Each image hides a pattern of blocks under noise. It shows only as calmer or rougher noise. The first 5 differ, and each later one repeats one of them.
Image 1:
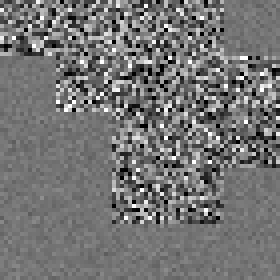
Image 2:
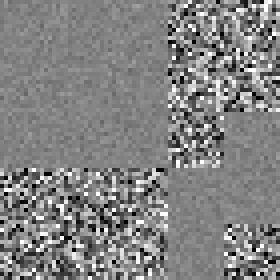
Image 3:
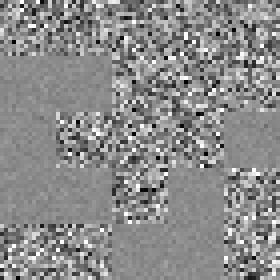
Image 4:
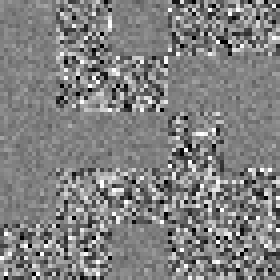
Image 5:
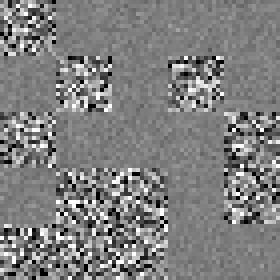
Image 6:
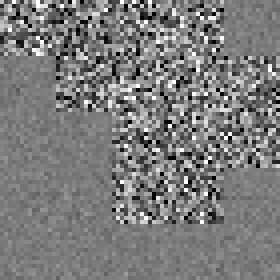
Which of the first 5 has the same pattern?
1
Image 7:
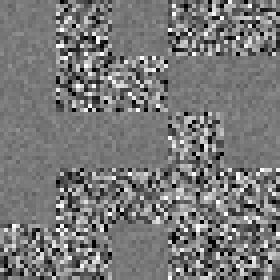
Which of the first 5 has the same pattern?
4
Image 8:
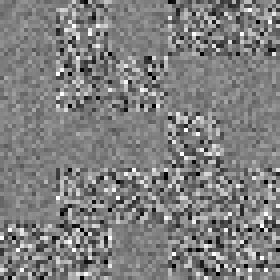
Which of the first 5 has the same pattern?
4
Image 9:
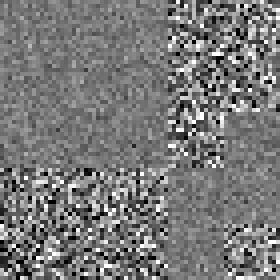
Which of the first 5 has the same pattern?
2
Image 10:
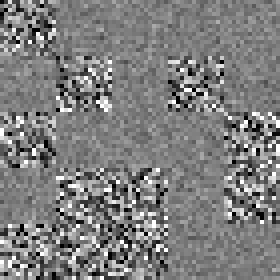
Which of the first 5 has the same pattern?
5
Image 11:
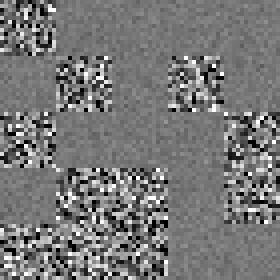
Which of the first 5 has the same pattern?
5
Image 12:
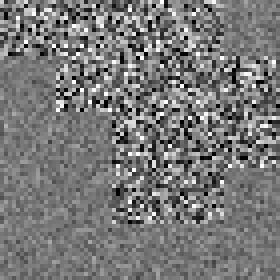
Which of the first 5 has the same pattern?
1
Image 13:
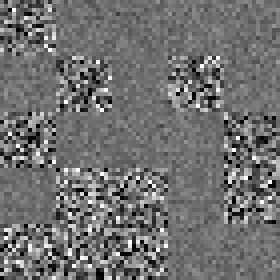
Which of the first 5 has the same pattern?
5
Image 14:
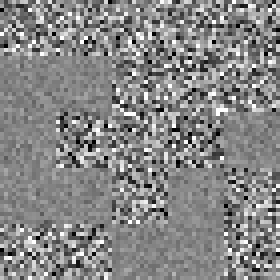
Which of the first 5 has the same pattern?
3
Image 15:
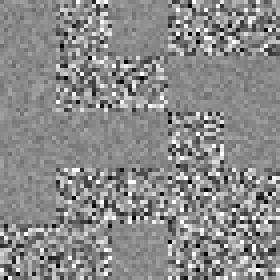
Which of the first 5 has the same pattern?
4
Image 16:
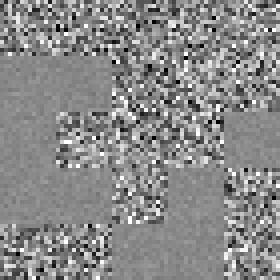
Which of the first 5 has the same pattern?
3
